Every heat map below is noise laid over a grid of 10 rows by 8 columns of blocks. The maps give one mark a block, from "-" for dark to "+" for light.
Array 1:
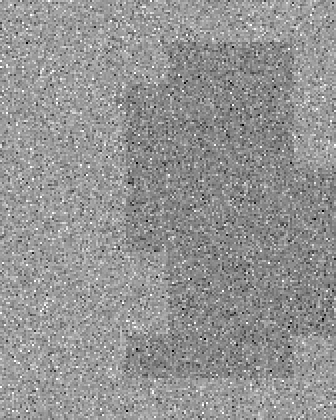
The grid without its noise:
++++++++
++++---+
+++----+
+++----+
+++-----
+++-----
++++----
++++----
+++----+
++++++++
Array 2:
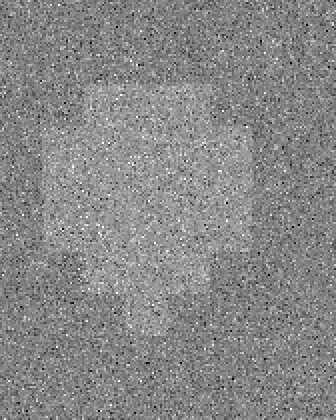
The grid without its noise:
--------
--------
--+++---
-+++++--
-+++++--
-+++++--
--+++---
---+----
--------
--------
